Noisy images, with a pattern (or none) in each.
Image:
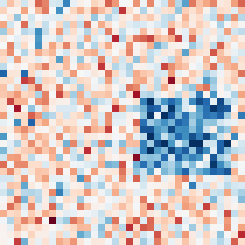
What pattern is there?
one block
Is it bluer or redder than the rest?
bluer
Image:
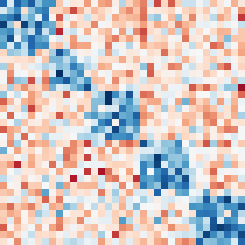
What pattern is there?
blocks along the diagonal
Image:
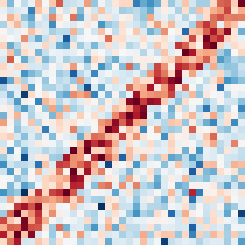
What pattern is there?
a diagonal band
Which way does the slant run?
bottom left to top right
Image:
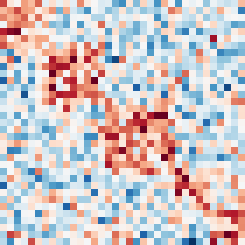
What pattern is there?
blocks along the diagonal
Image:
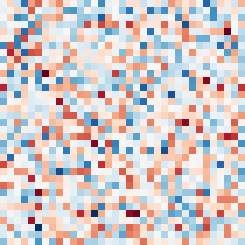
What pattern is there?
only noise
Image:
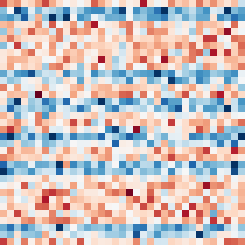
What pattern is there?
bands of rows
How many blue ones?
6
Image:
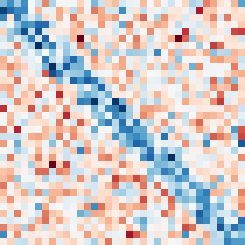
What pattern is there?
a diagonal band
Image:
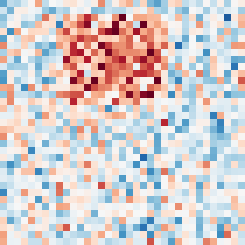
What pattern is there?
one block
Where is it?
top middle
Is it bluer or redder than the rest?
redder
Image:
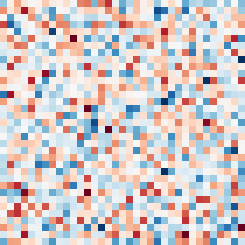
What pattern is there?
only noise
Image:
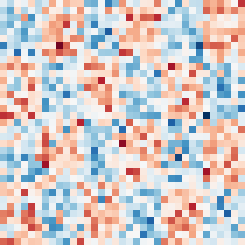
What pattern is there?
a checkerboard
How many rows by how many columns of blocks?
4 by 6
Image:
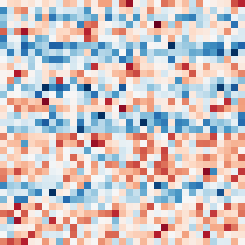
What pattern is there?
bands of rows
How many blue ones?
5
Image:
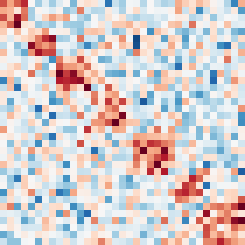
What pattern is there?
blocks along the diagonal
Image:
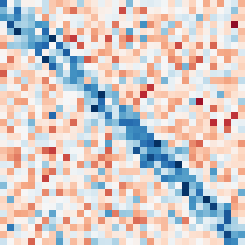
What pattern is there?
a diagonal band
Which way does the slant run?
top left to bottom right
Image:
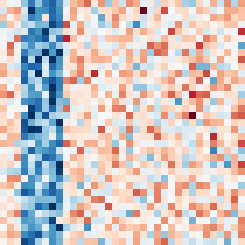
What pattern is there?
one band of columns
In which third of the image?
left
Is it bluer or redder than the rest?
bluer
